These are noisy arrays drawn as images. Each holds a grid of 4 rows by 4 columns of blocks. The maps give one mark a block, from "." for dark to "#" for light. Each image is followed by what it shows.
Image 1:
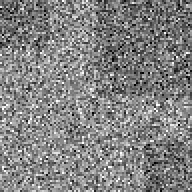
.#..
##..
####
###.
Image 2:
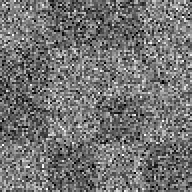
#..#
.###
.#.#
#.#.
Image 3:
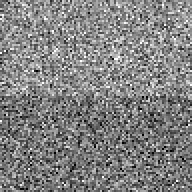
####
####
....
....
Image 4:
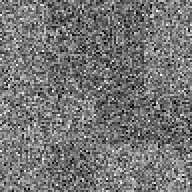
#..#
#..#
##..
#.##
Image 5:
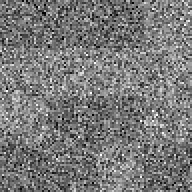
...#
####
#..#
..#.
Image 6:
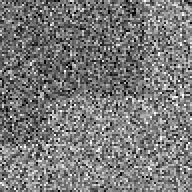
...#
...#
.###
####
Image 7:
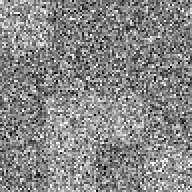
#...
....
.##.
.#.#
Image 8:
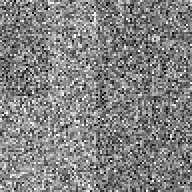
.#..
.#..
##..
##..
